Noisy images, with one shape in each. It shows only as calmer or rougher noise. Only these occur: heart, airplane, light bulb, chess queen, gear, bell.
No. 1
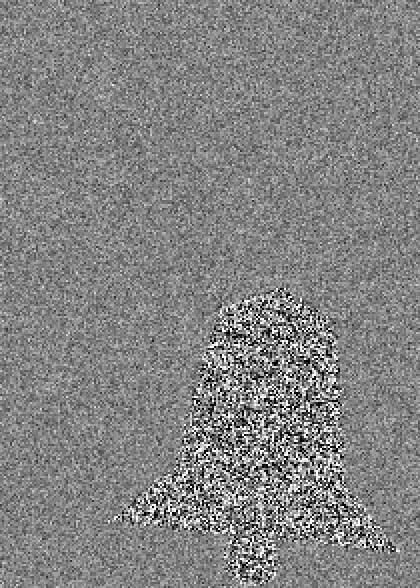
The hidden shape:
bell
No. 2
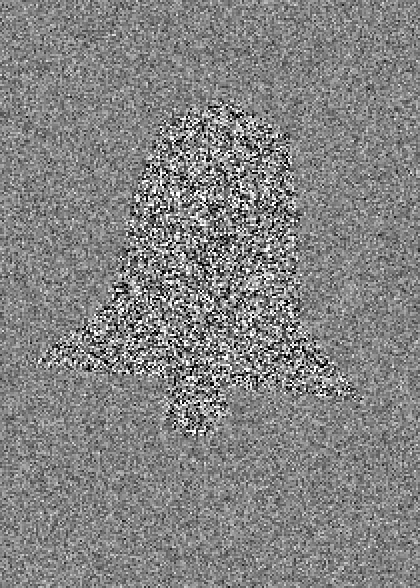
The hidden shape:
bell
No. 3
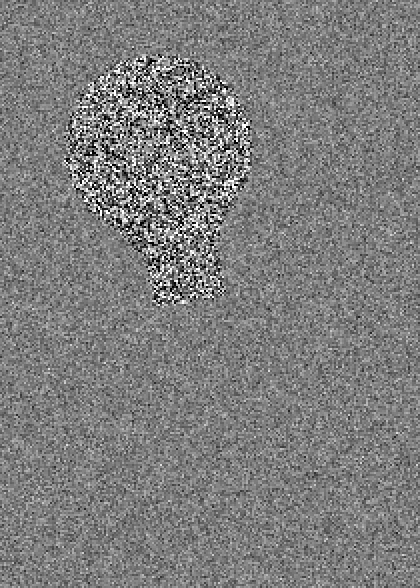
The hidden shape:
light bulb
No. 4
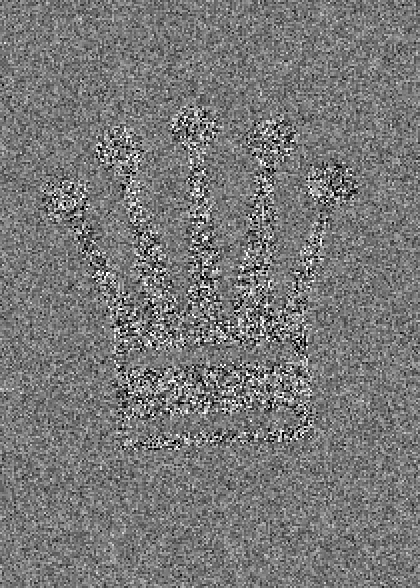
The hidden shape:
chess queen
